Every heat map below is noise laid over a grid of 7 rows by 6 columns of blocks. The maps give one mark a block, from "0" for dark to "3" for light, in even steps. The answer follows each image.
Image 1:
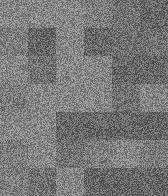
333210
203011
313300
233313
330000
231232
213000
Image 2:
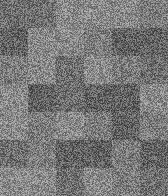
113332
033200
231321
301003
323202
120020
331321
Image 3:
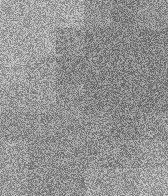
333101
331000
320000
221000
111101
211112
211223
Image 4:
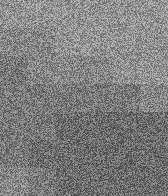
333333
223333
122233
111112
110000
100000
210000
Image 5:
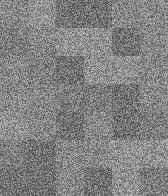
230022
123302
210332
221102
320201
102233
002031
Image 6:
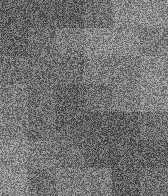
000133
012332
111223
210123
210001
321000
312201
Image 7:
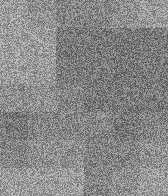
321123
330000
330000
221000
011101
122112
333123
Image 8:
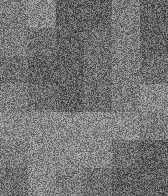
230020
210120
100121
210123
333332
233310
132100
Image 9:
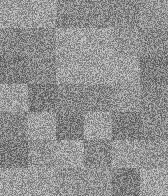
331112
113321
013330
301121
130301
023132
332203
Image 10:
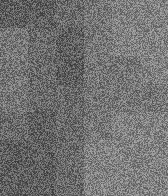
001233
210233
210223
211222
101233
001333
001333
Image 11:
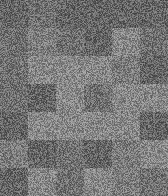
010000
121031
133320
103133
033330
201023
031321
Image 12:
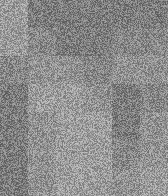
300000
310011
122122
033201
023302
023312
023323
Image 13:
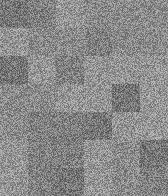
013222
322122
031333
223303
211033
311320
310321
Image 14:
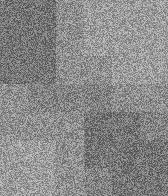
002333
002333
002233
211122
222001
332000
332100
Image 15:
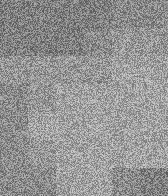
000011
000122
222233
123333
133333
123333
113310
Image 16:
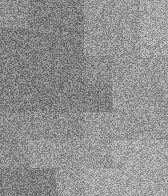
100223
000223
000122
000022
111222
122233
002333
